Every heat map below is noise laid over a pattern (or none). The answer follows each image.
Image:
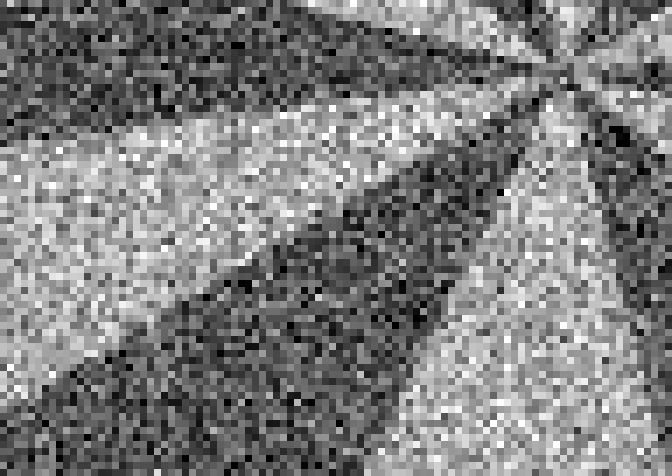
spokes from one point
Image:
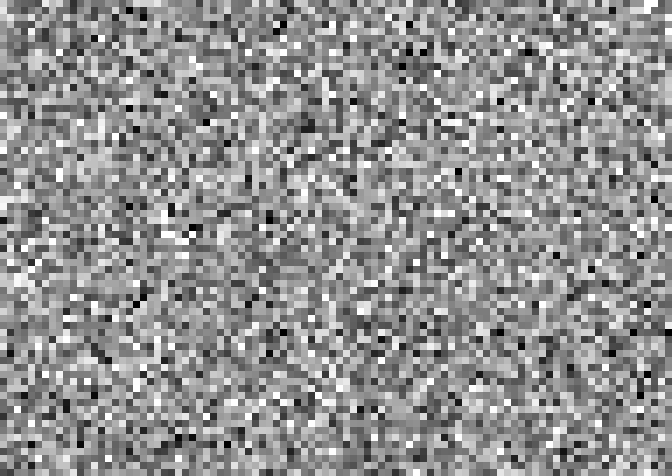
only noise
